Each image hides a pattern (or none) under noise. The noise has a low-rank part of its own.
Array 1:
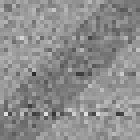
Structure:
a diagonal band
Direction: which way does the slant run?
bottom left to top right
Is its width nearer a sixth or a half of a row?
a half
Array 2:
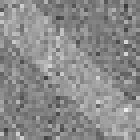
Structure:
a diagonal band
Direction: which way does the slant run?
top left to bottom right
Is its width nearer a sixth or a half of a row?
a half
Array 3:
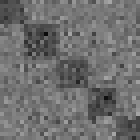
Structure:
blocks along the diagonal
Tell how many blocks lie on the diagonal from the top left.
5
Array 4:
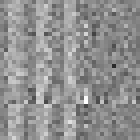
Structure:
bands of columns
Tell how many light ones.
3
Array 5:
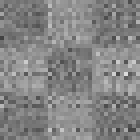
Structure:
a checkerboard
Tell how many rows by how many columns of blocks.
3 by 3
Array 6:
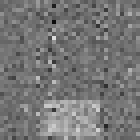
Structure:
one block
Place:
bottom middle
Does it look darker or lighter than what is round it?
lighter
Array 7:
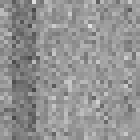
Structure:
one band of columns
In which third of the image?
left
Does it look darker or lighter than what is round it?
darker
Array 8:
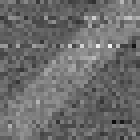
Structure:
a diagonal band
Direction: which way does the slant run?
bottom left to top right
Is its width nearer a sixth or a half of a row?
a half
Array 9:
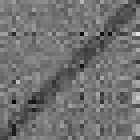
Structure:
a diagonal band
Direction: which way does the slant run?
bottom left to top right
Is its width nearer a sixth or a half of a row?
a sixth
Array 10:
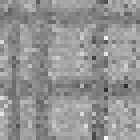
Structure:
bands of rows crossing bands of columns
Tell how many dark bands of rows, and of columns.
2 and 3
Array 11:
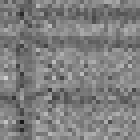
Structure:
bands of rows crossing bands of columns
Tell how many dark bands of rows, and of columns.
3 and 1
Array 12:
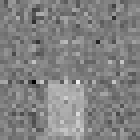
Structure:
one block
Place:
bottom middle
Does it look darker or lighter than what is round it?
lighter
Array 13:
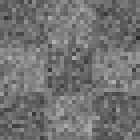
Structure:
a checkerboard
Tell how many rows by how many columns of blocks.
3 by 3
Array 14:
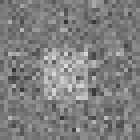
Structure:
one block
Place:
centre
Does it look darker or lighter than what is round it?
lighter
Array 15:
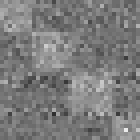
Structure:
blocks along the diagonal
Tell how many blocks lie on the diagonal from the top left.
4
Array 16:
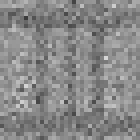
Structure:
bands of rows crossing bands of columns
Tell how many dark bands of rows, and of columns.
2 and 3
